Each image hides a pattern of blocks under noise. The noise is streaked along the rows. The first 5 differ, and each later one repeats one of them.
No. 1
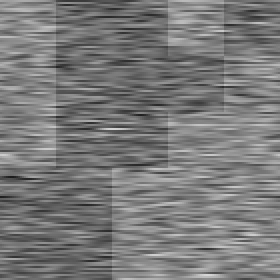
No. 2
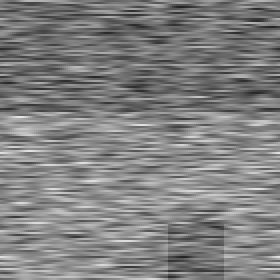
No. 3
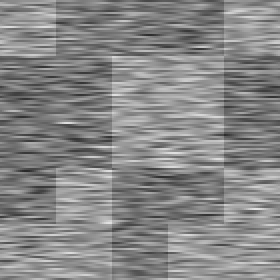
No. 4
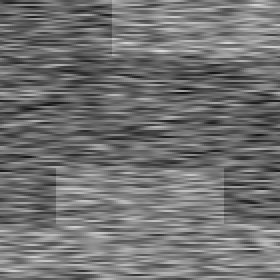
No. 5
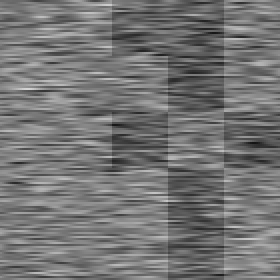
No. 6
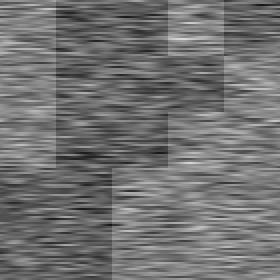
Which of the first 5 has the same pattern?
1
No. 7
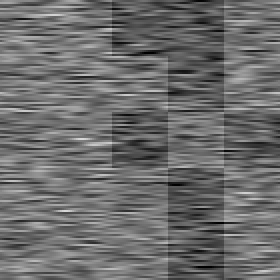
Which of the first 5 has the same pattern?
5
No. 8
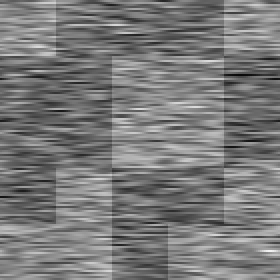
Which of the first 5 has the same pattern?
3
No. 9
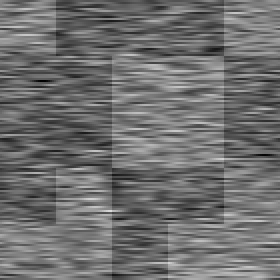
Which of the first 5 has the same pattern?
3
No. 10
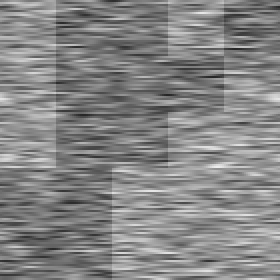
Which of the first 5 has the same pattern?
1
